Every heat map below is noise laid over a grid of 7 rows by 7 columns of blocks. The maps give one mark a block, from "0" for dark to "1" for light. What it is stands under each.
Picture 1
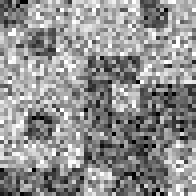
0 1 1 1 1 0 1
1 0 1 1 1 1 1
1 1 1 0 0 1 1
1 1 1 0 1 0 0
1 0 1 0 0 0 0
1 1 1 0 0 0 1
0 0 0 1 0 0 1
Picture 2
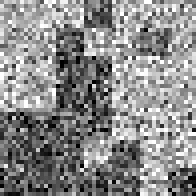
1 1 1 0 1 1 1
1 1 0 1 1 0 1
1 1 0 0 1 1 1
1 1 0 0 1 1 1
0 0 0 0 1 1 1
0 0 0 1 0 1 1
0 0 0 0 0 1 0
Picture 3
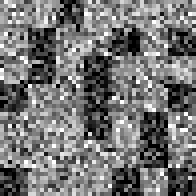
1 1 0 1 1 1 1
1 0 1 1 0 1 0
1 0 1 0 1 1 1
0 1 1 0 1 1 0
1 1 1 0 1 0 1
1 1 1 1 1 0 1
0 1 1 1 0 1 0
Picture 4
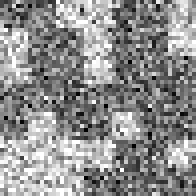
0 0 1 1 0 0 1
1 0 0 1 0 0 1
1 0 0 1 0 0 0
0 0 0 0 0 0 0
0 1 0 0 1 0 0
1 1 1 1 0 0 1
1 1 1 0 0 0 0
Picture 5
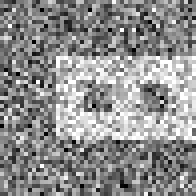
0 0 0 0 0 0 0
0 0 0 0 0 0 0
0 0 1 1 1 1 1
0 0 1 0 1 0 1
0 0 1 1 1 1 1
0 0 0 0 0 0 0
0 0 0 0 0 0 0
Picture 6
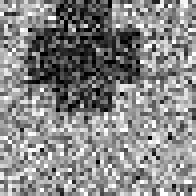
1 1 0 0 1 1 1
1 0 0 0 0 1 1
1 0 0 0 0 1 1
1 1 0 0 1 1 1
1 1 1 1 1 1 1
1 1 1 1 1 1 1
1 1 1 1 1 1 1
